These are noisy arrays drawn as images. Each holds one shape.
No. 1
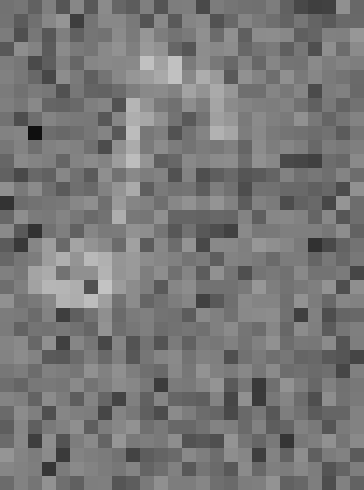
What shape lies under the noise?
musical note
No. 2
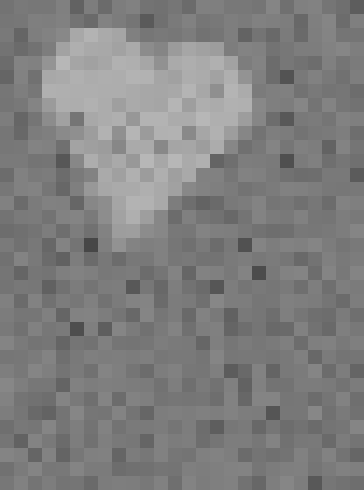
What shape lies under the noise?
heart
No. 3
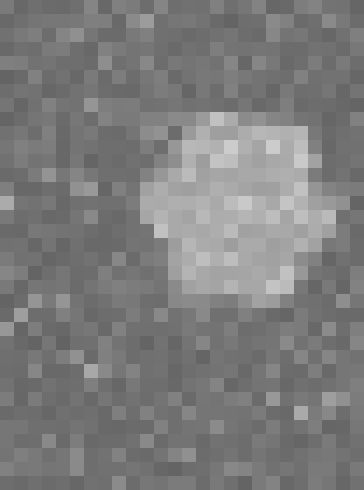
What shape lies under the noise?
flower
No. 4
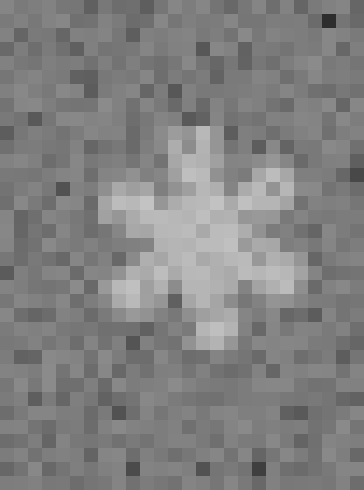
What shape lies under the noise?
asterisk
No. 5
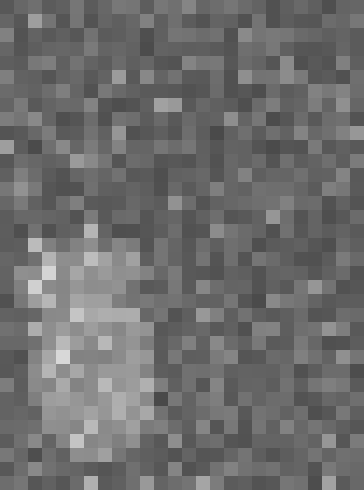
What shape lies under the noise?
footprint
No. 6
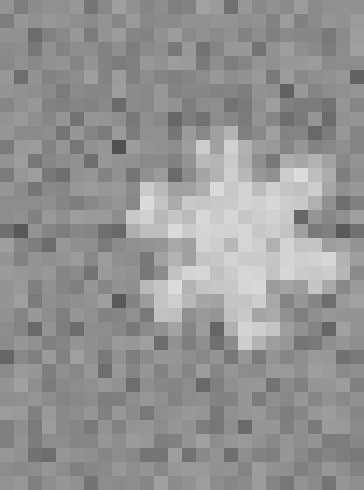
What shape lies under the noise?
asterisk
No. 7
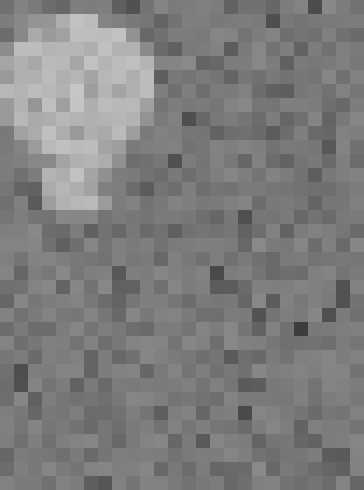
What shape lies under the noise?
light bulb
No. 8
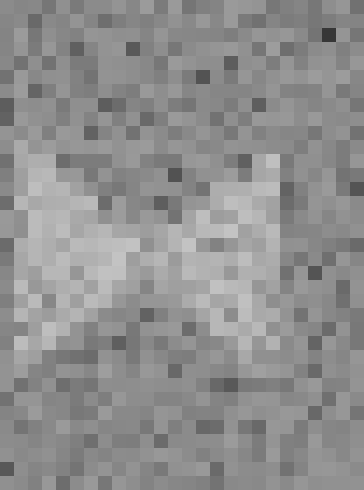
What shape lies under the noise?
bow tie
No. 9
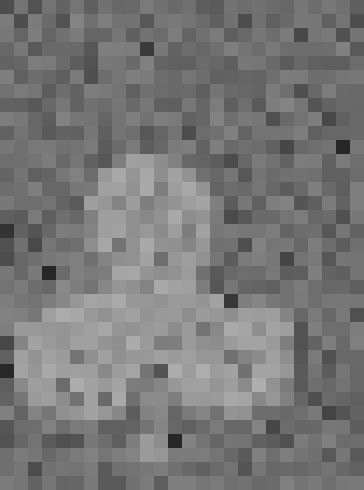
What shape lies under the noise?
club
